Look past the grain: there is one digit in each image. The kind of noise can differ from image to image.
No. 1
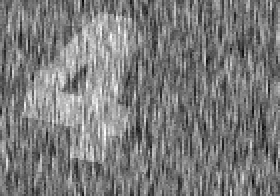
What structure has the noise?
streaked along the columns
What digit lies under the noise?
4
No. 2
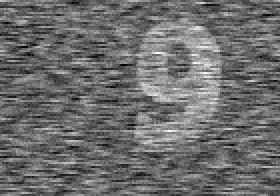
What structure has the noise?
streaked along the rows
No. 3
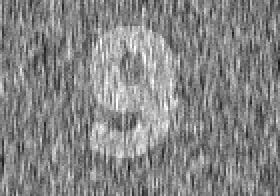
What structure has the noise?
streaked along the columns
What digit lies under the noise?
9
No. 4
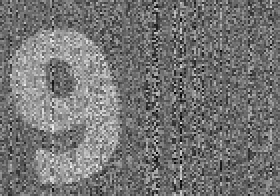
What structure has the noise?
columns of uneven size
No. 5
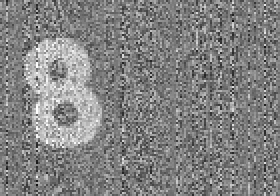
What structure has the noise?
columns of uneven size
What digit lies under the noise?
8
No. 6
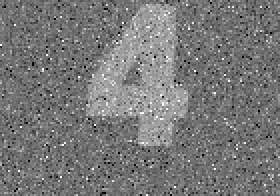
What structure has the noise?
heavy tails
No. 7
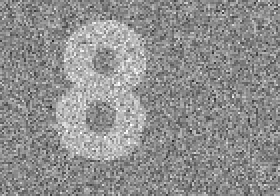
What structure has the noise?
independent entries
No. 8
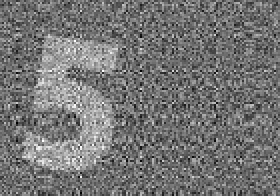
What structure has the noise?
low rank plus noise
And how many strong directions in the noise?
two
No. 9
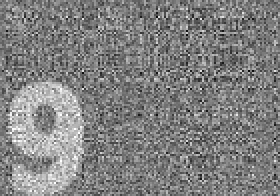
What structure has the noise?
low rank plus noise
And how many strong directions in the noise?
three or four
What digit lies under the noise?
9
